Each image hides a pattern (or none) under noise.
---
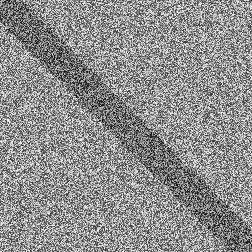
a diagonal band
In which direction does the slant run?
top left to bottom right
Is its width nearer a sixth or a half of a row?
a sixth
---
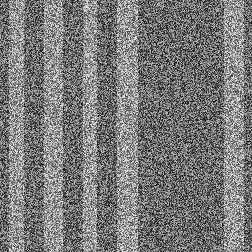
bands of columns
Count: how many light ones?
5
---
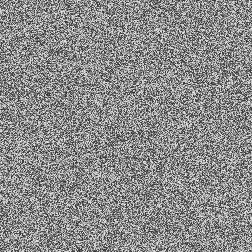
only noise
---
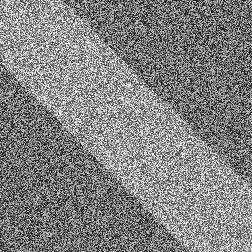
a diagonal band
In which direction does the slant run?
top left to bottom right
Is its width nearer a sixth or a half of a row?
a half
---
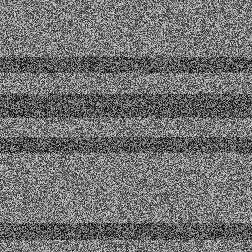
bands of rows
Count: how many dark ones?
4
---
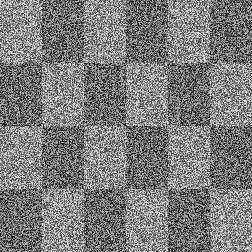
a checkerboard
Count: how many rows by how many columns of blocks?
4 by 6
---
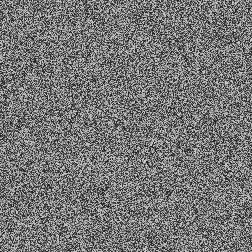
only noise
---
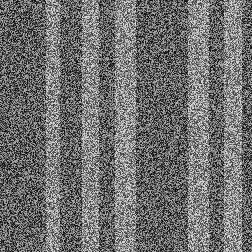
bands of columns
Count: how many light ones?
5
